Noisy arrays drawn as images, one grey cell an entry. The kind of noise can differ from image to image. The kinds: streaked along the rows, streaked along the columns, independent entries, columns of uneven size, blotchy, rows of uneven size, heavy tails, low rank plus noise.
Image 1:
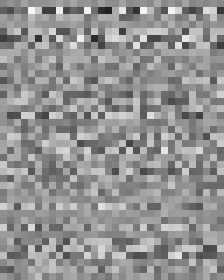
rows of uneven size
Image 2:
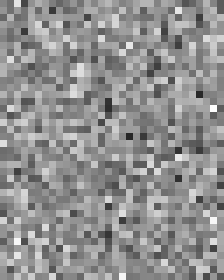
independent entries
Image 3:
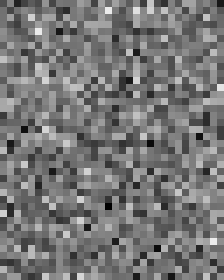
independent entries
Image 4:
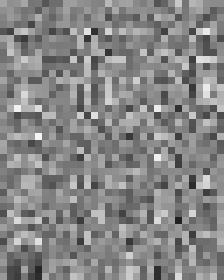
low rank plus noise
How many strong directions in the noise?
two
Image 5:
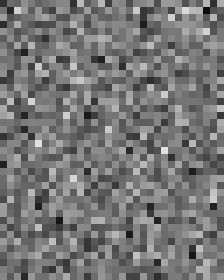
independent entries
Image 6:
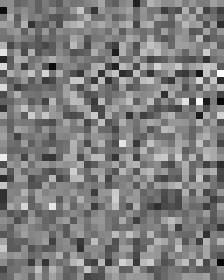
low rank plus noise
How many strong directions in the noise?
two
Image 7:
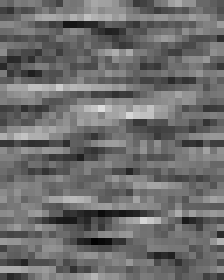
streaked along the rows
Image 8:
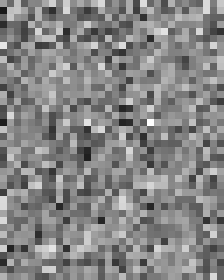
low rank plus noise
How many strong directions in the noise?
five to eight
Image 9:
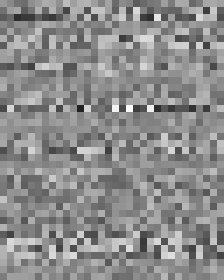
rows of uneven size
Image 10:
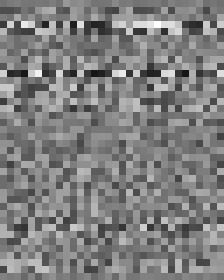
rows of uneven size
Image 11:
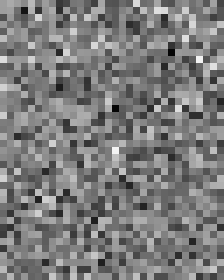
independent entries
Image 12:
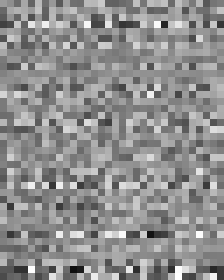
rows of uneven size
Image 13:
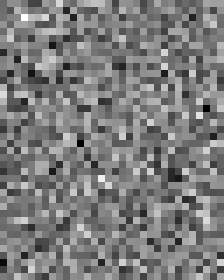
independent entries
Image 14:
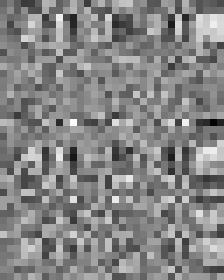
low rank plus noise
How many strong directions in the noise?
one
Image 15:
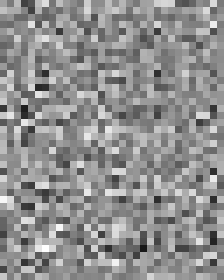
low rank plus noise
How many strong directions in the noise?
five to eight
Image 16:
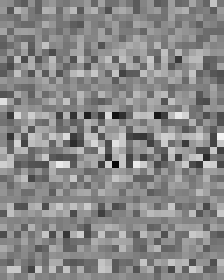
rows of uneven size
